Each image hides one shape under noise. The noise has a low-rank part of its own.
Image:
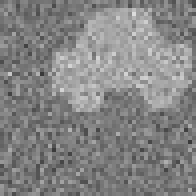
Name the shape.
car
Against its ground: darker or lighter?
lighter
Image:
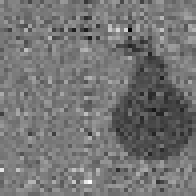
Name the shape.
pear
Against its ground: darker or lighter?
darker
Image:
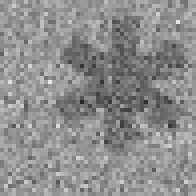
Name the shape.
asterisk
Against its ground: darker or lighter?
darker
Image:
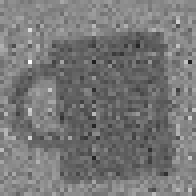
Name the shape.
cup
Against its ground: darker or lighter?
darker
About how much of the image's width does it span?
nearly all
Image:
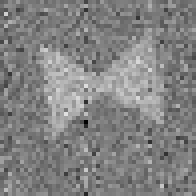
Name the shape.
bow tie
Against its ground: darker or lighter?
lighter
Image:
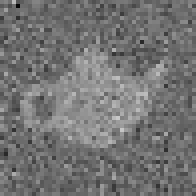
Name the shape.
teapot
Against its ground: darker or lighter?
lighter
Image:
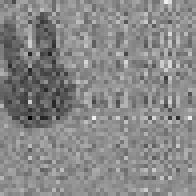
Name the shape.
rabbit's head
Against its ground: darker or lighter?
darker
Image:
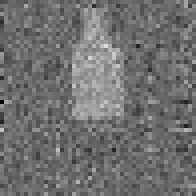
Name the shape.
bottle
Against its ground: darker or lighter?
lighter
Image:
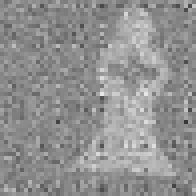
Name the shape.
chess bishop
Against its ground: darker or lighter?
lighter
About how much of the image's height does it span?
nearly all
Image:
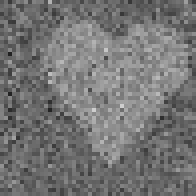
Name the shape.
heart
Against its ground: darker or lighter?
lighter
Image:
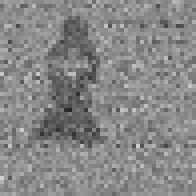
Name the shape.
chess bishop
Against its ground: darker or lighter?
darker
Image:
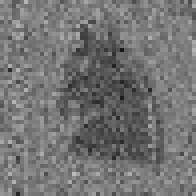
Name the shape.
chess knight
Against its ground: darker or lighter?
darker
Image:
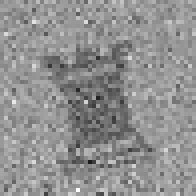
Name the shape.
chess rook
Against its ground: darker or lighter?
darker
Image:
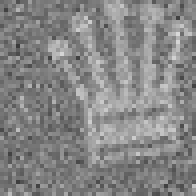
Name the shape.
chess queen
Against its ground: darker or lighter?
lighter
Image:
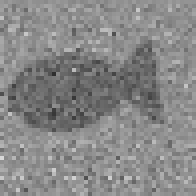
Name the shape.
fish
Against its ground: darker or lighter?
darker
